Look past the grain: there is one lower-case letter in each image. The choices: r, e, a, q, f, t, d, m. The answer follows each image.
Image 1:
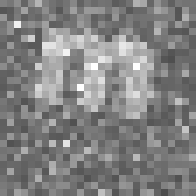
m
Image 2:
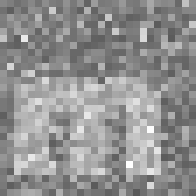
m
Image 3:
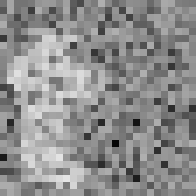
t
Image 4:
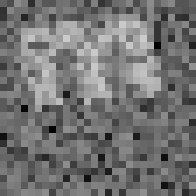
m
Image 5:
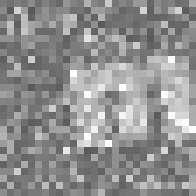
m
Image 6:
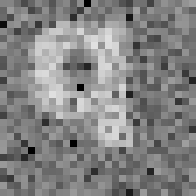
q
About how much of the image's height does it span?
two thirds
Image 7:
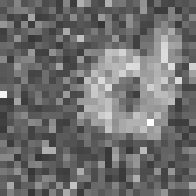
d
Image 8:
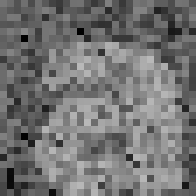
a
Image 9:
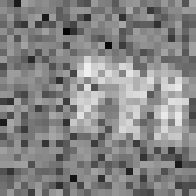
m
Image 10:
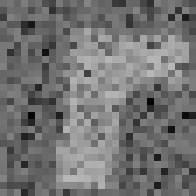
r
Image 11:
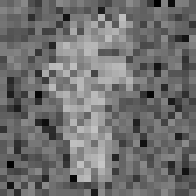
f
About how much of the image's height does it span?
nearly all
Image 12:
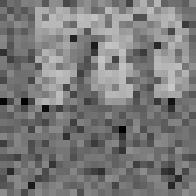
m
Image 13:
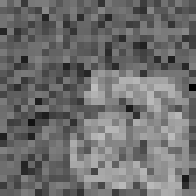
a
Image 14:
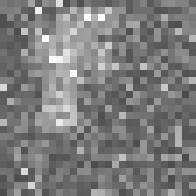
f
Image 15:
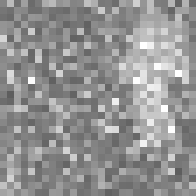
f
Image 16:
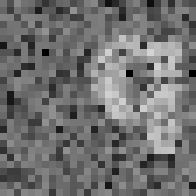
q
